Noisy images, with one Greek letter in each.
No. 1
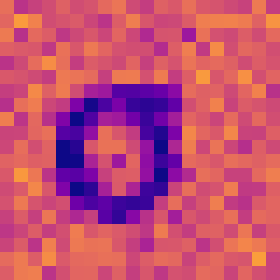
sigma
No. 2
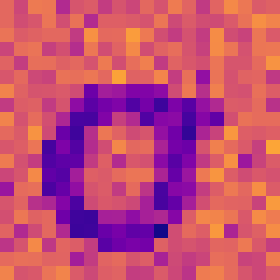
sigma
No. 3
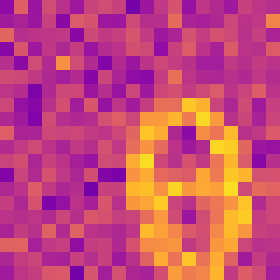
theta
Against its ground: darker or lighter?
lighter
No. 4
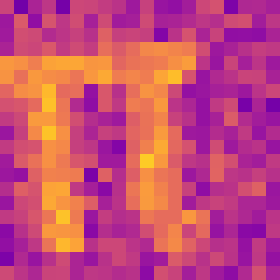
pi
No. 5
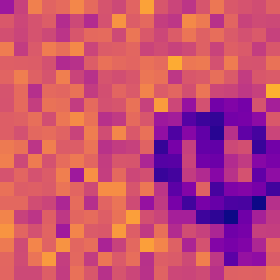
phi
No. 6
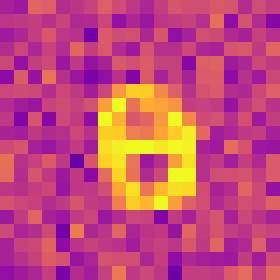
theta
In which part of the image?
centre
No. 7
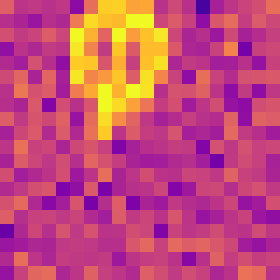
phi
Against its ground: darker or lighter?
lighter
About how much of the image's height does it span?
half
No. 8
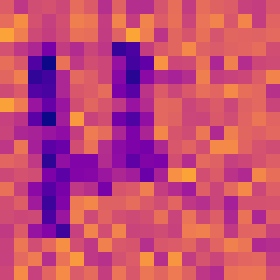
mu
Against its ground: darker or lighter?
darker
